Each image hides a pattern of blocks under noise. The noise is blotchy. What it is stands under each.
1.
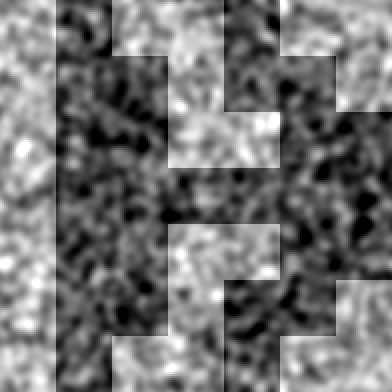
top and bottom mirror each other
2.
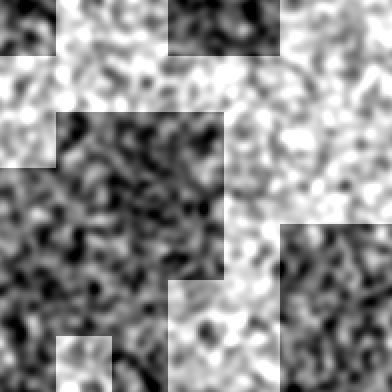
no symmetry
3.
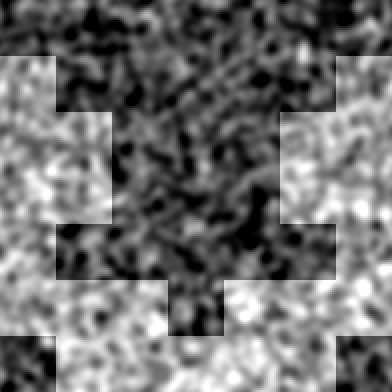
left and right mirror each other
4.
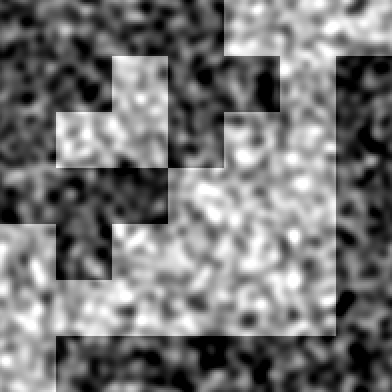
mirrored about the diagonal from the top left
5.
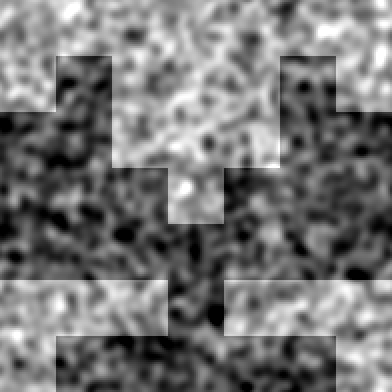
left and right mirror each other
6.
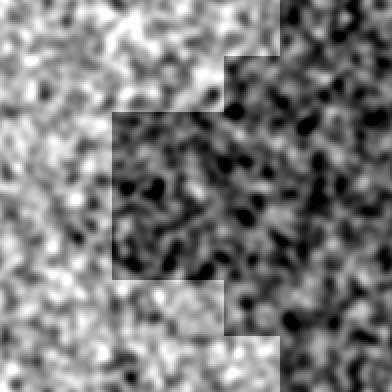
top and bottom mirror each other
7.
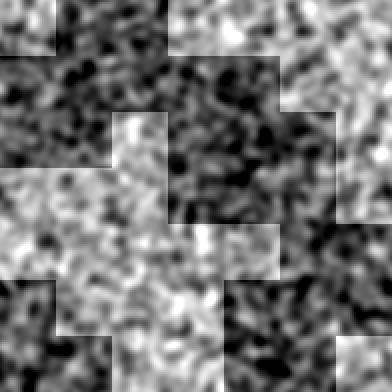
mirrored about the diagonal from the bottom left
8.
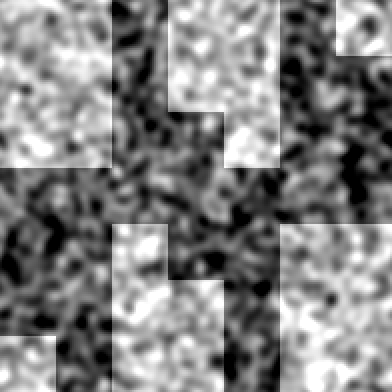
the same after a half turn
